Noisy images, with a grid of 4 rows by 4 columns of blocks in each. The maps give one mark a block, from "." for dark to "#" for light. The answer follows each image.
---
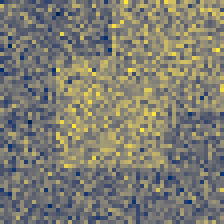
..##
.###
.##.
....
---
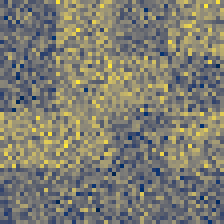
.#.#
.##.
##.#
....
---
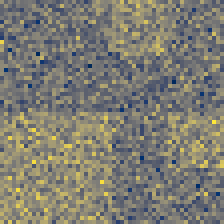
..#.
....
##.#
##..
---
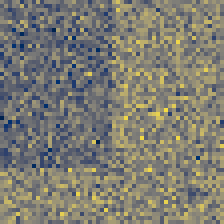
..##
..##
..##
####
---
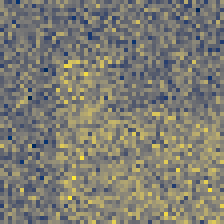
....
.#..
.###
.###
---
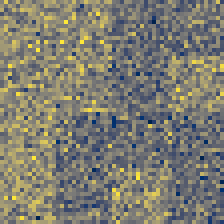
##..
##.#
#...
#.#.
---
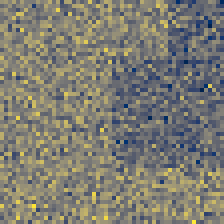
###.
##..
##..
####
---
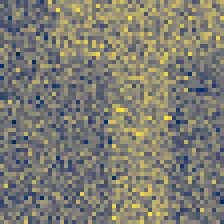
.###
..#.
..#.
..#.
